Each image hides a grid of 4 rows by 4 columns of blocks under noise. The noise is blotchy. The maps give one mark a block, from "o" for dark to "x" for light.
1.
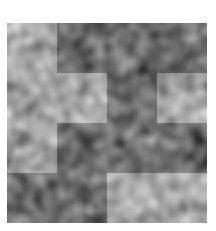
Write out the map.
xooo
xxox
xooo
ooxx
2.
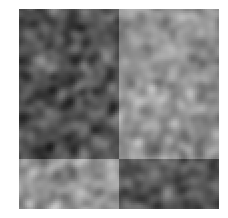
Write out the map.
ooxx
ooxx
ooxx
xxoo
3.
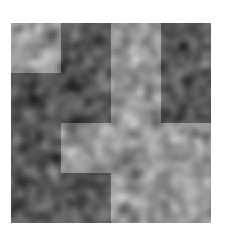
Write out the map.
xoxo
ooxo
oxxx
ooxx
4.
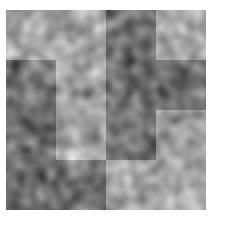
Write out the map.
xxox
oxoo
oxox
ooxx
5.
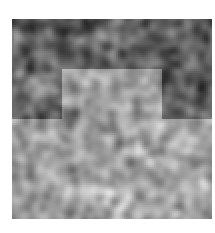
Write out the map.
oooo
oxxo
xxxx
xxxx
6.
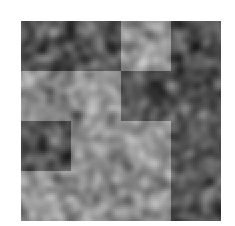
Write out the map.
ooxo
xxoo
oxxo
xxxo
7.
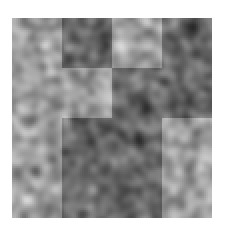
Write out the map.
xoxo
xxoo
xoox
xoox
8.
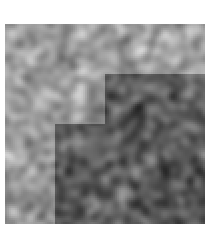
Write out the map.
xxxx
xxoo
xooo
xooo
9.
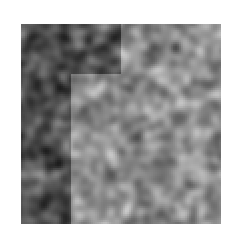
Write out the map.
ooxx
oxxx
oxxx
oxxx
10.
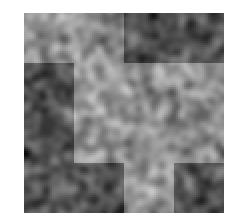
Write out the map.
xxoo
oxxx
oxxx
ooxo
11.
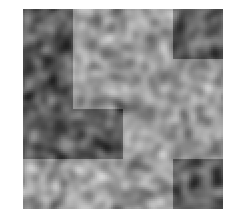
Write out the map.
oxxo
oxxx
ooxx
xxxo
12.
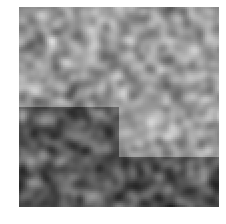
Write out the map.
xxxx
xxxx
ooxx
oooo
